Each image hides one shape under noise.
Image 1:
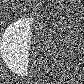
light half disc
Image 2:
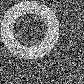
light ring
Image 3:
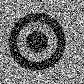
dark bullseye
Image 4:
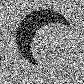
dark crescent
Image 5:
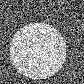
light disc
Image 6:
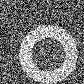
light ring
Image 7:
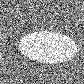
light ellipse
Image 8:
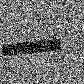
dark bar
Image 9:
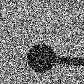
dark lollipop
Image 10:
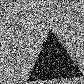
dark triangle
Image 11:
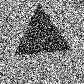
dark triangle
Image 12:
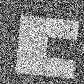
light square with a notch
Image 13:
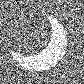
light crescent
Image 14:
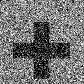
dark cross
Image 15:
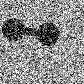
dark dumbbell
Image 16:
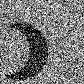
dark crescent
